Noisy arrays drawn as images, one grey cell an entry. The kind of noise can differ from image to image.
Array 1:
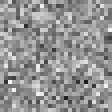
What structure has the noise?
independent entries
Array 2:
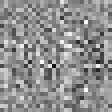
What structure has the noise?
low rank plus noise
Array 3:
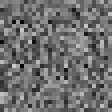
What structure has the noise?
low rank plus noise
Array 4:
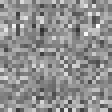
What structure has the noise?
low rank plus noise
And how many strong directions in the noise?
three or four
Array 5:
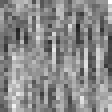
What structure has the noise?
streaked along the columns
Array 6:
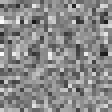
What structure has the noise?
low rank plus noise
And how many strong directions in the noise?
one
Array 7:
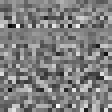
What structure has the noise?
rows of uneven size
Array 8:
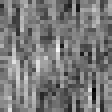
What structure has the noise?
streaked along the columns
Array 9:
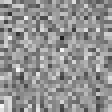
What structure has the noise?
low rank plus noise
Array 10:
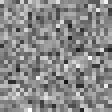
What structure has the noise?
independent entries
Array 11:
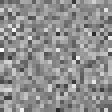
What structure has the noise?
low rank plus noise
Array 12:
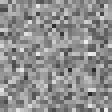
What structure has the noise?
low rank plus noise
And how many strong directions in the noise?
five to eight
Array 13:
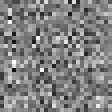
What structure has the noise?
low rank plus noise
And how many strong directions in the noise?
three or four
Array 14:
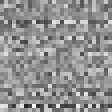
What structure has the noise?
rows of uneven size
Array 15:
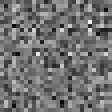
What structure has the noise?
low rank plus noise
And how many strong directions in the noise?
one
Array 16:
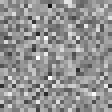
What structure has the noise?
low rank plus noise
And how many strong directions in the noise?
three or four
